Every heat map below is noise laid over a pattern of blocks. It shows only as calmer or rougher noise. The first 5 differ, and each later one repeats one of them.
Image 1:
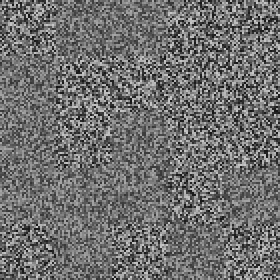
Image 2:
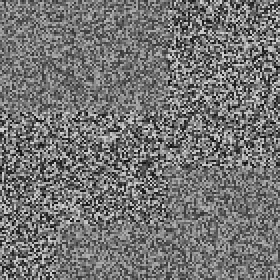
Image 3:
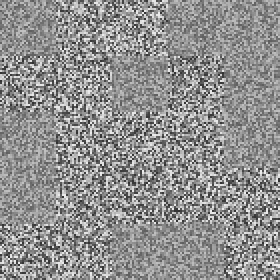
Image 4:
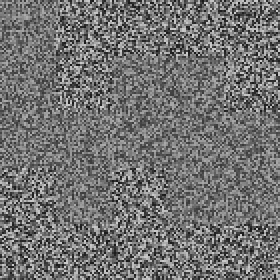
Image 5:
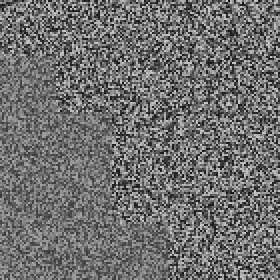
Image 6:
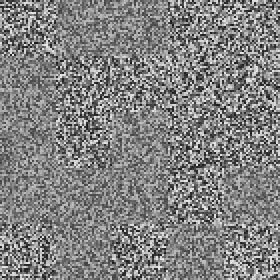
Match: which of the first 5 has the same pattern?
1
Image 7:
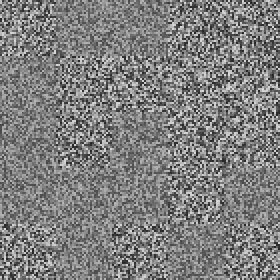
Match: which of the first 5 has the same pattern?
1
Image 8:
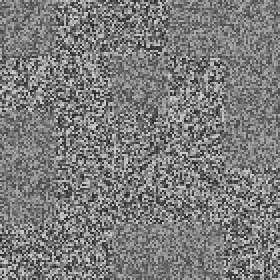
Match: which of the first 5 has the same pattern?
3
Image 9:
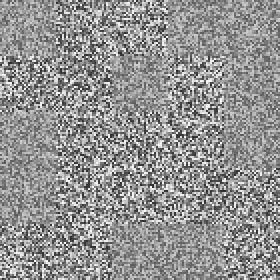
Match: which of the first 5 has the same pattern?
3
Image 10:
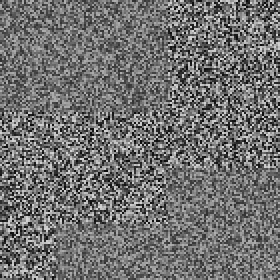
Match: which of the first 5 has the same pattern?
2
